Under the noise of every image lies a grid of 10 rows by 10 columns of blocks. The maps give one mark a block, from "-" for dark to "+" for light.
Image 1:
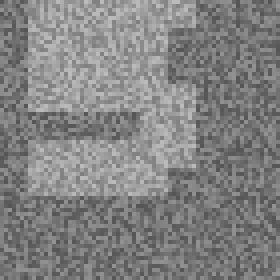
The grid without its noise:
- + + + + + + - - -
- + + + + + - - - -
- + + + + + - - - -
- + + + + + + - - -
- - - - - + + - - -
- + + + + + + - - -
- + + + + + - - - -
- - - - - - - - - -
- - - - - - - - - -
- - - - - - - - - -
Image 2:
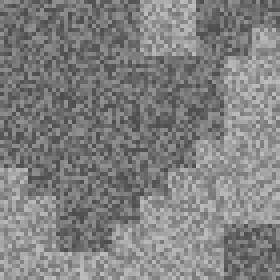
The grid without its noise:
- - - - - + + - - -
- - - - - + + - - +
- - - - - - - - + +
- - - - - - - - + +
- - - - - - - - + +
- - - - - - - + + +
+ - - - - - + + + +
+ + - - - + + + + +
+ + - - + + + + - -
+ + + + + + + + - -
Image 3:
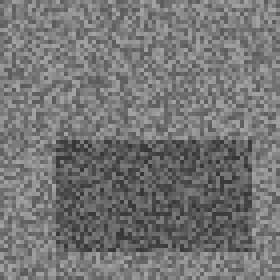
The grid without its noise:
+ + + + + + + + + +
+ + + + + + + + + +
+ + + + + + + + + +
+ + + + + + + + + +
+ + + + + + + + + +
+ + - - - - - - - +
+ + - - - - - - - +
+ + - - - - - - - +
+ + - - - - - - - +
+ + + + + + + + + +
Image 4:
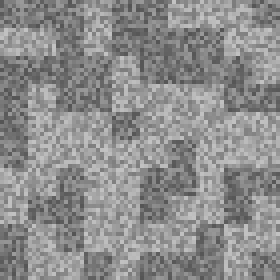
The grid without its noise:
- - - + - - + + + -
+ + - + - - - - + +
- - - - + - - - - +
- + - - + + + + - -
- + + + - + + + + +
- + + + + + - + + +
+ + - + + - - + - -
+ - - + + - + + - +
- + - + + + + - + +
- + + - + - - - + -
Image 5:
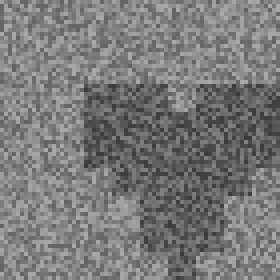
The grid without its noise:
+ + + + + + + + + +
+ + + + + + + + + +
+ + + + + + + + + +
+ + + - - - + - - -
+ + + - - - - - - -
+ + + - - - - - - -
+ + + + - - - - - +
+ + + + + - - - + +
+ + + + + - - - + +
+ + + + + + - + + +
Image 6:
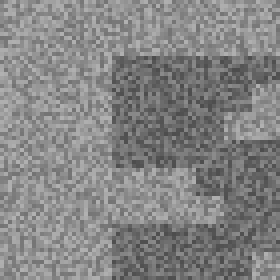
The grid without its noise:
+ + + + + + + + + +
+ + + + + + + + + +
+ + + + - - - - - -
+ + + + - - - - - +
+ + + + - - - - + +
+ + + + - - - - - -
+ + + + + + + - - -
+ + + + + + + + - -
+ + + + - - - - - -
+ + + + - - - - - +
